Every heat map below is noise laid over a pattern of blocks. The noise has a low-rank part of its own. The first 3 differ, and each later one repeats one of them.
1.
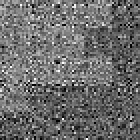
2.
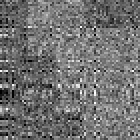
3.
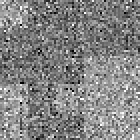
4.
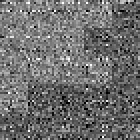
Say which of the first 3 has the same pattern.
1
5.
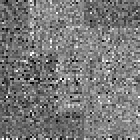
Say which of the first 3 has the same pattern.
2
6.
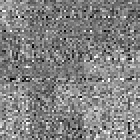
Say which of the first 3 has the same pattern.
3
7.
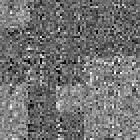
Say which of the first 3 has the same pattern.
3
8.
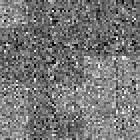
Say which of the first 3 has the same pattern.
3
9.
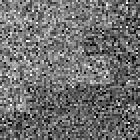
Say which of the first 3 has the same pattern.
1
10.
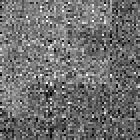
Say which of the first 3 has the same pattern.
1
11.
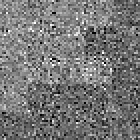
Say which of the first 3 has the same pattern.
1
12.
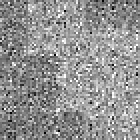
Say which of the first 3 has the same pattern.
2
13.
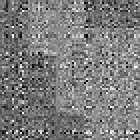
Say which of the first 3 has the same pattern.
2
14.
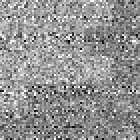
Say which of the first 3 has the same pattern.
1
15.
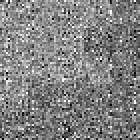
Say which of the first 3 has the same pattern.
1
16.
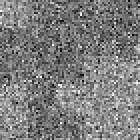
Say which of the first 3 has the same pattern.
3
